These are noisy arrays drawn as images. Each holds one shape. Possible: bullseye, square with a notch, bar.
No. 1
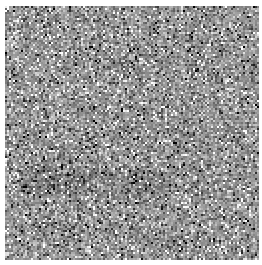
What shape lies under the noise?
bar
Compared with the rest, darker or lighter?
darker
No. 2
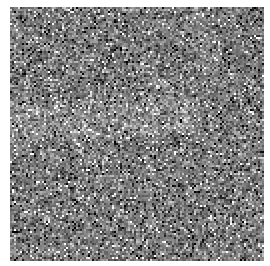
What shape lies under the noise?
bar
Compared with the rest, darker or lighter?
lighter
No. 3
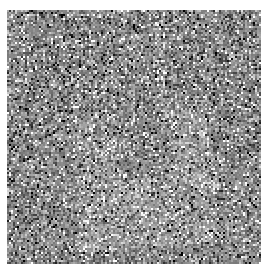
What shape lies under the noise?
square with a notch
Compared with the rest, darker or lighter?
lighter
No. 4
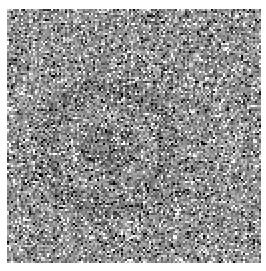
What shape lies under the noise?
bullseye
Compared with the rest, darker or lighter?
darker
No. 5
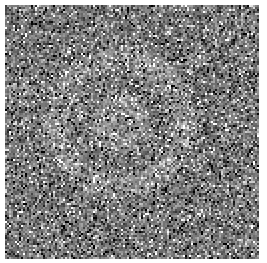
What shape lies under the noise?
bullseye
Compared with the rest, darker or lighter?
lighter
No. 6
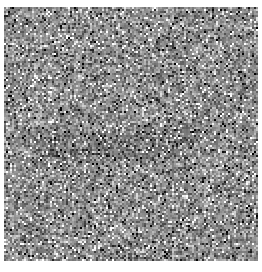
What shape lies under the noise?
bar
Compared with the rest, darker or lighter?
darker
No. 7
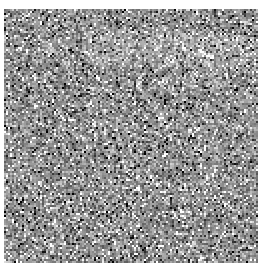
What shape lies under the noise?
bar
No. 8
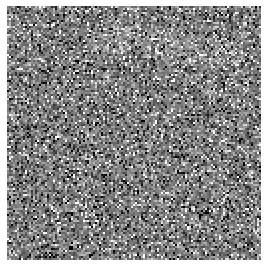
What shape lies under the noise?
bar
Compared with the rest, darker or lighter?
lighter
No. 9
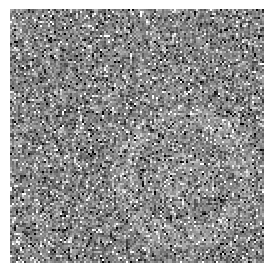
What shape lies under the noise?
bullseye
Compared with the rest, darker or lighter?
lighter
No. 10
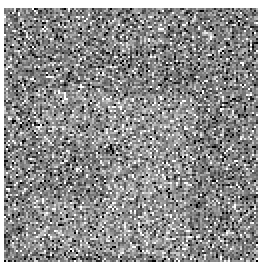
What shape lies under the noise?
square with a notch
